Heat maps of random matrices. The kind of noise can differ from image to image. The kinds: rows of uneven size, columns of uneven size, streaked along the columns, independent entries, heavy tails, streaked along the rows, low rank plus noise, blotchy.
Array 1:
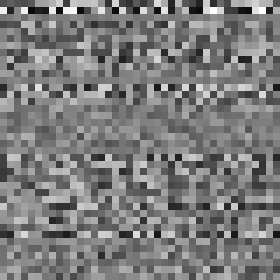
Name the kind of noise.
rows of uneven size
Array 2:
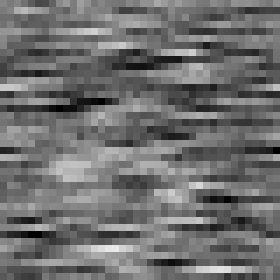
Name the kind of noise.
streaked along the rows
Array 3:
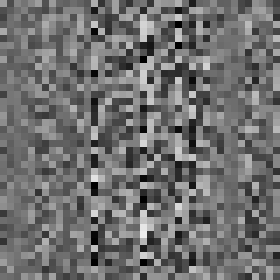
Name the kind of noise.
columns of uneven size
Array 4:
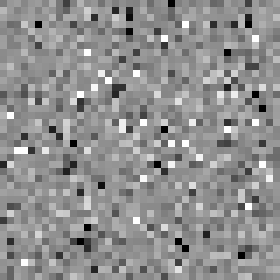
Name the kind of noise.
heavy tails
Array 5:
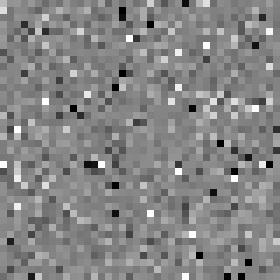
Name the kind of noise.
heavy tails
